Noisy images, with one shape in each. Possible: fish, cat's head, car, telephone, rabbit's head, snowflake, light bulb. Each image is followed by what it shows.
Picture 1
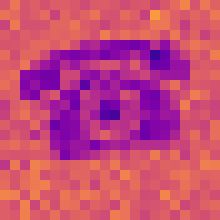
telephone
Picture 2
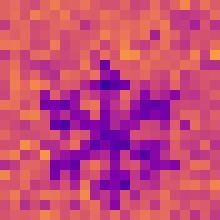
snowflake
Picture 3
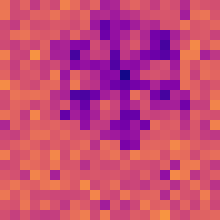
snowflake
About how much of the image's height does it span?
two thirds
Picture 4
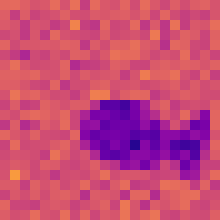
fish
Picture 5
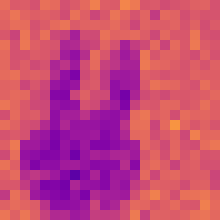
rabbit's head
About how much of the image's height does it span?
nearly all
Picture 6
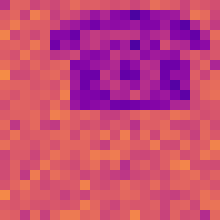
telephone
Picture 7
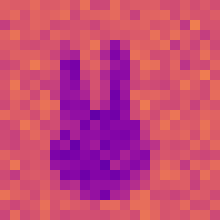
rabbit's head
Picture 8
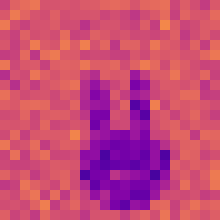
rabbit's head
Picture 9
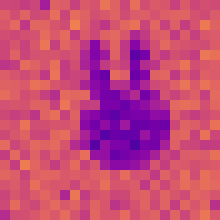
rabbit's head
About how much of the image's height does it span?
two thirds
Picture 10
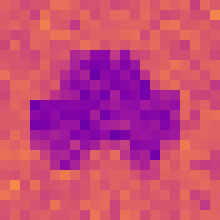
car
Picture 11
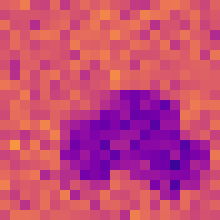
car
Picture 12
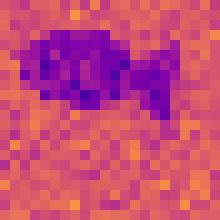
fish
